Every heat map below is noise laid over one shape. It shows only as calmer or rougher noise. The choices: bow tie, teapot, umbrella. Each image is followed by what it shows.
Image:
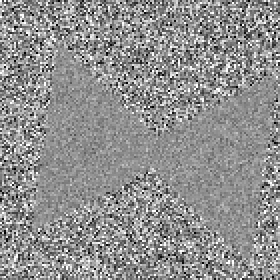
calm bow tie
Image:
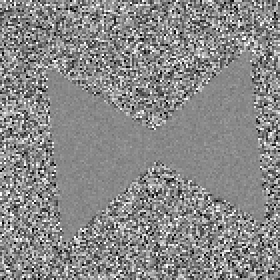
calm bow tie
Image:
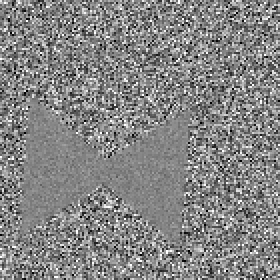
calm bow tie
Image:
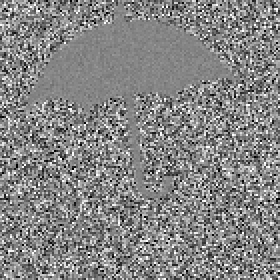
calm umbrella
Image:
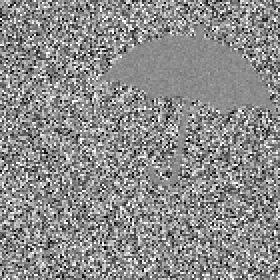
calm umbrella
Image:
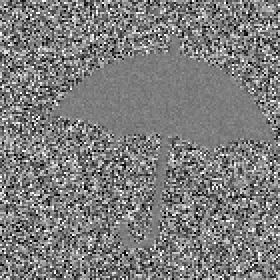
calm umbrella
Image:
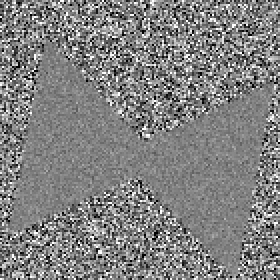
calm bow tie
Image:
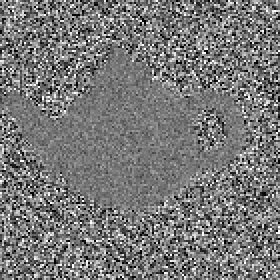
calm teapot
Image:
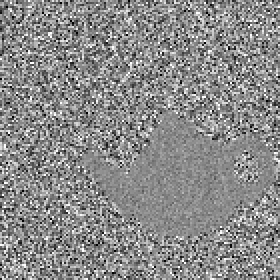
calm teapot
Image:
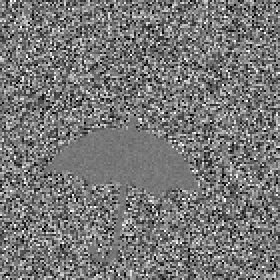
calm umbrella
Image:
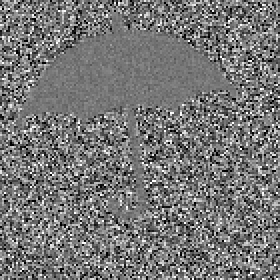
calm umbrella
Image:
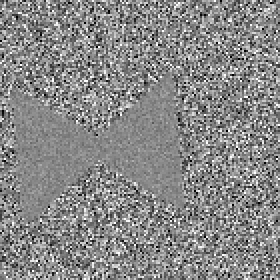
calm bow tie
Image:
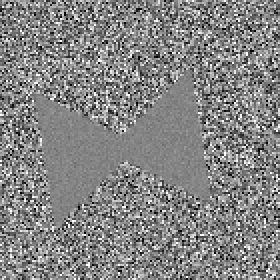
calm bow tie
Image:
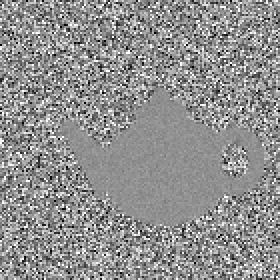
calm teapot
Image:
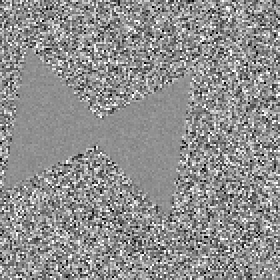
calm bow tie
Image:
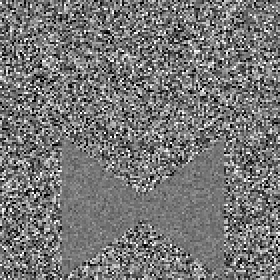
calm bow tie
